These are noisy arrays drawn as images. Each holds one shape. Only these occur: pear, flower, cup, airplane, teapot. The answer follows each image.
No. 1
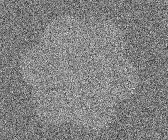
flower
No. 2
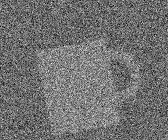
cup
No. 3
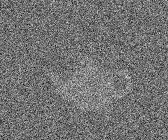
teapot
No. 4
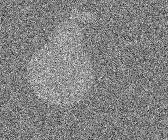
pear
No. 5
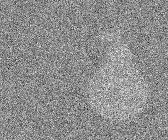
pear
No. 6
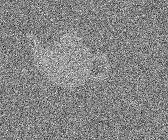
teapot
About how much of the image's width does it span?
half
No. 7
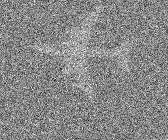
airplane
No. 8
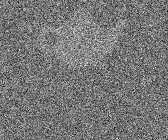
teapot
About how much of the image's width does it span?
half
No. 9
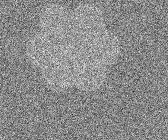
flower
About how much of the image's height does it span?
two thirds
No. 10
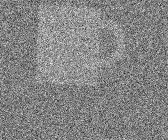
cup
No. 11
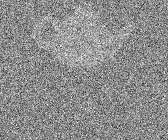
teapot
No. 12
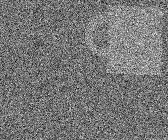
cup
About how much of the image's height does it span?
half
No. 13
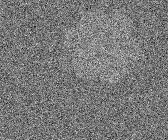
flower
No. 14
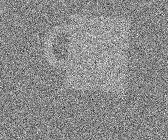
cup
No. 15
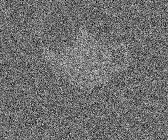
teapot
